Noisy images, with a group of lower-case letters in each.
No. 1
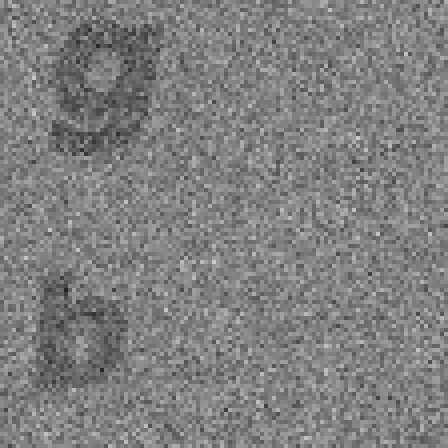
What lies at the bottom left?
b
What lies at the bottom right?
nothing
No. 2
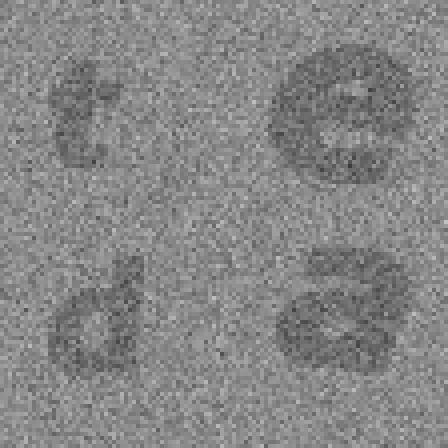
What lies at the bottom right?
a
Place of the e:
top right
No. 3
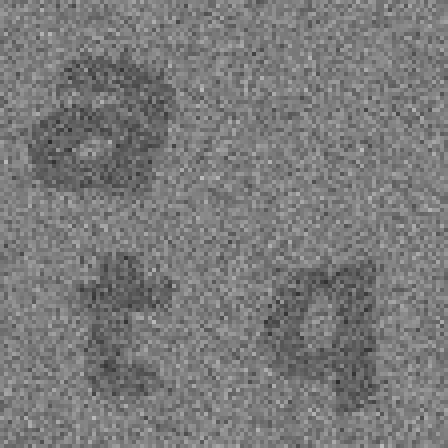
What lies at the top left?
a
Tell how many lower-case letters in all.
3
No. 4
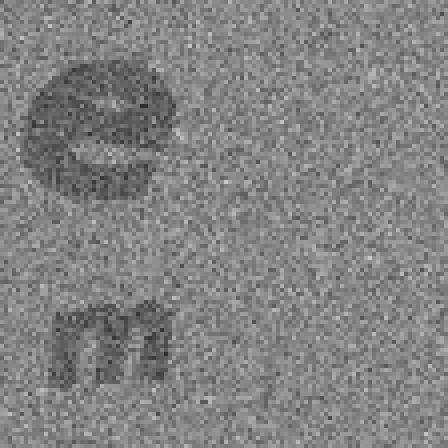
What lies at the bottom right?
nothing
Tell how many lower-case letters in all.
2
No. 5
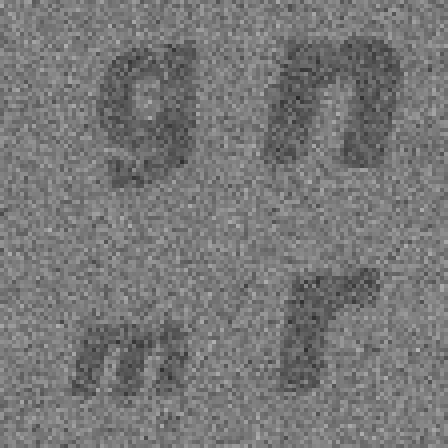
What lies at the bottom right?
r
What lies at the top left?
g
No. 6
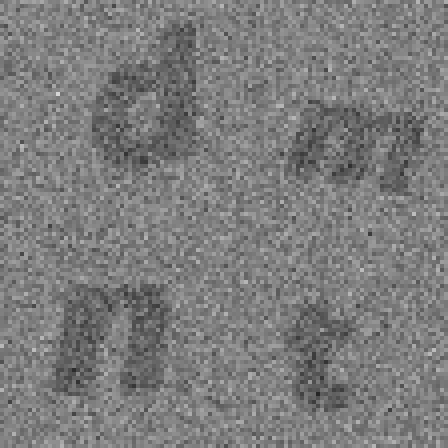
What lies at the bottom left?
n
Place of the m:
top right
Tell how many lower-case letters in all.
4
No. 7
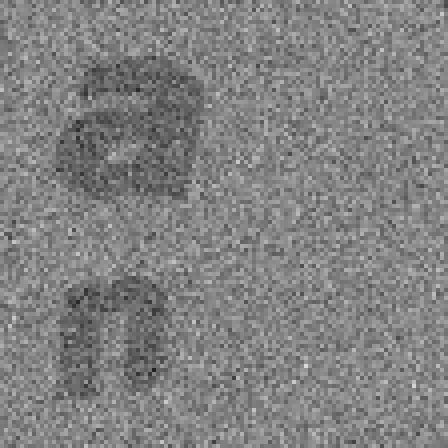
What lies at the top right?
nothing
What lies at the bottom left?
n
